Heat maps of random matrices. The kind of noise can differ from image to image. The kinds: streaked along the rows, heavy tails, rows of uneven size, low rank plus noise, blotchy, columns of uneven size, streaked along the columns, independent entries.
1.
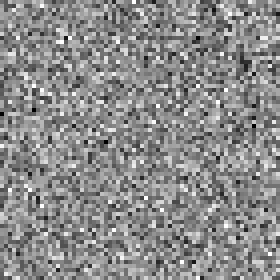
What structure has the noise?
independent entries
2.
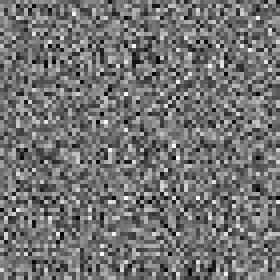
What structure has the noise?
low rank plus noise
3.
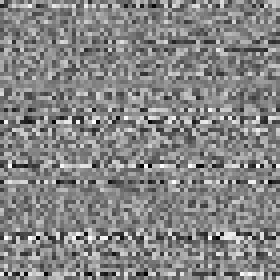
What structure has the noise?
rows of uneven size
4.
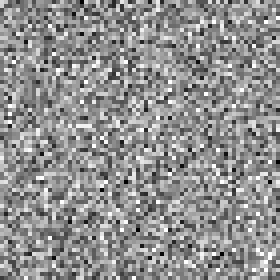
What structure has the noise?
independent entries
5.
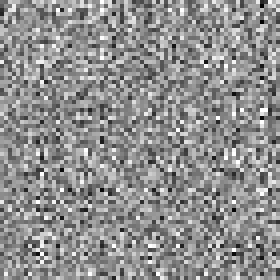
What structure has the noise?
low rank plus noise
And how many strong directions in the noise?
five to eight
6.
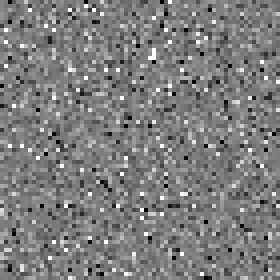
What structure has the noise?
heavy tails
